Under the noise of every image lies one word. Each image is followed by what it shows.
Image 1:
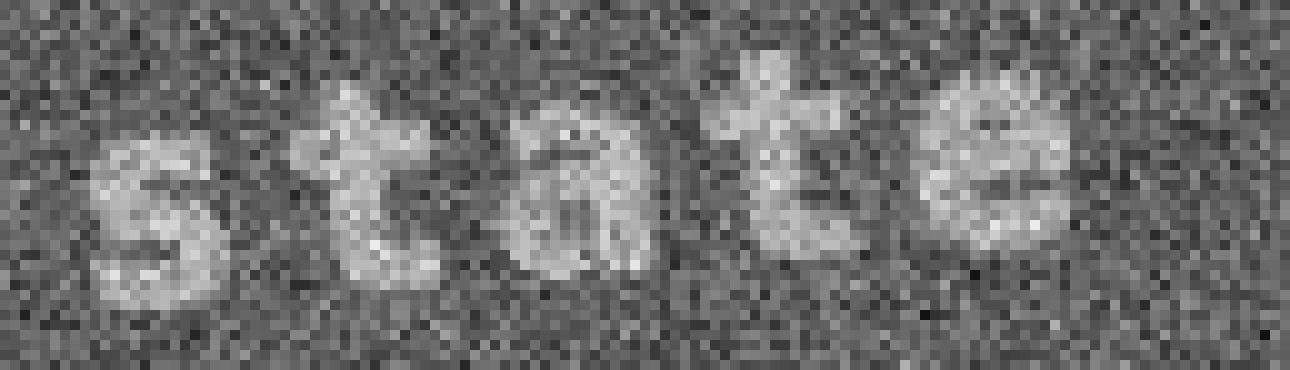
state
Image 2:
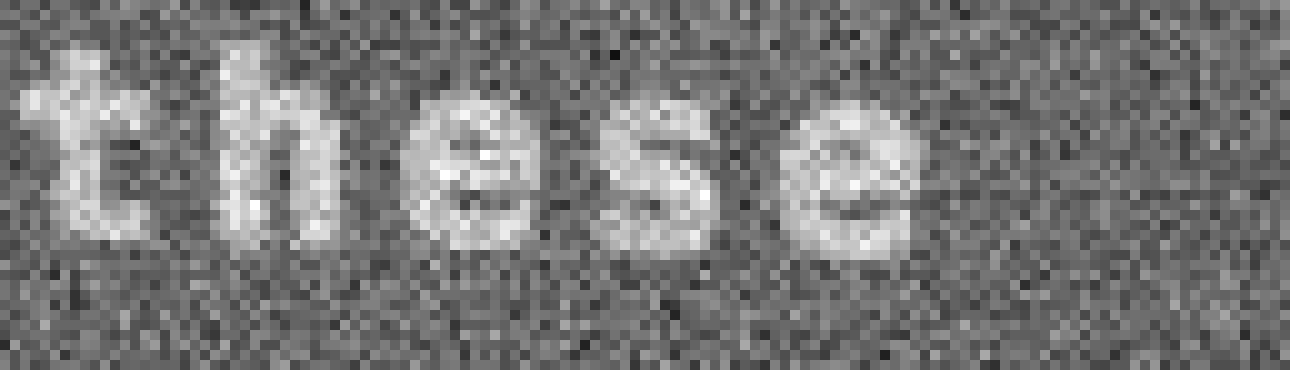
these
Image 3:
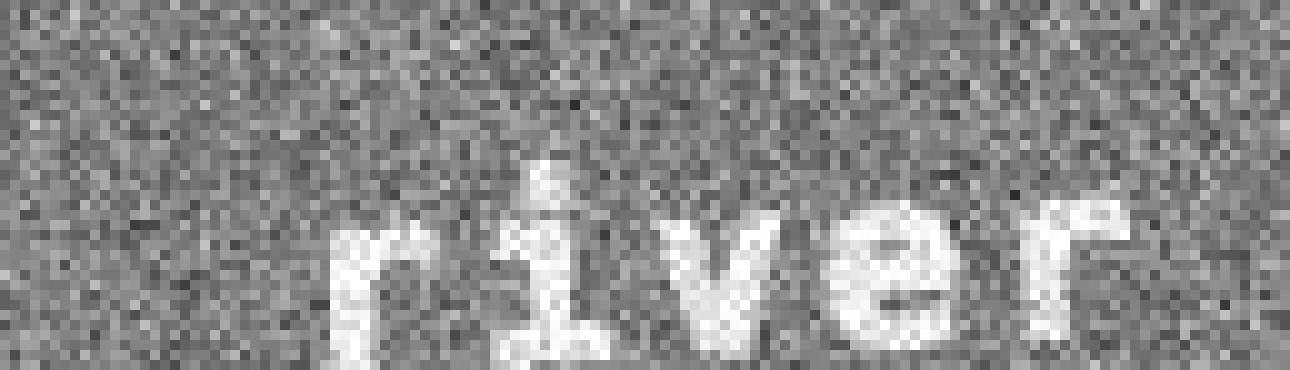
river
